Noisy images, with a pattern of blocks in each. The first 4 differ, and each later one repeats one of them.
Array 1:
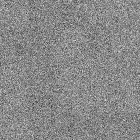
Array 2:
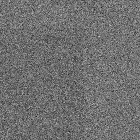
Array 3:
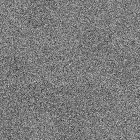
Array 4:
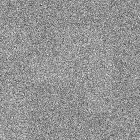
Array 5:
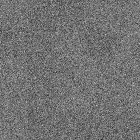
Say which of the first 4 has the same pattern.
1
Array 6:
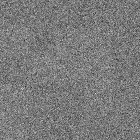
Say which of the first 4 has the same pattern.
4
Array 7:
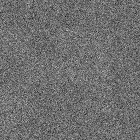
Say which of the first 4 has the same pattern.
4
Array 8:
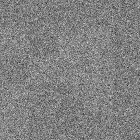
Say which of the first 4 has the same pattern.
4
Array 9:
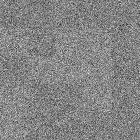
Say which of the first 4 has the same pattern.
4
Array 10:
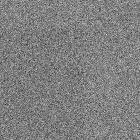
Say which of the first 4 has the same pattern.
2
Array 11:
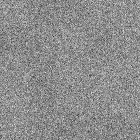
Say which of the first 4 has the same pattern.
1
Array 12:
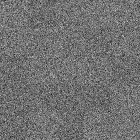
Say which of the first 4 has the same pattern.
3
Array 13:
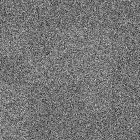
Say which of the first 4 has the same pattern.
4
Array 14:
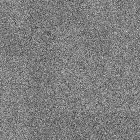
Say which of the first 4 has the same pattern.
1
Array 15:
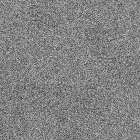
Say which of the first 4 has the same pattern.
3
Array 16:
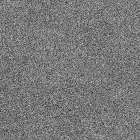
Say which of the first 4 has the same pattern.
3
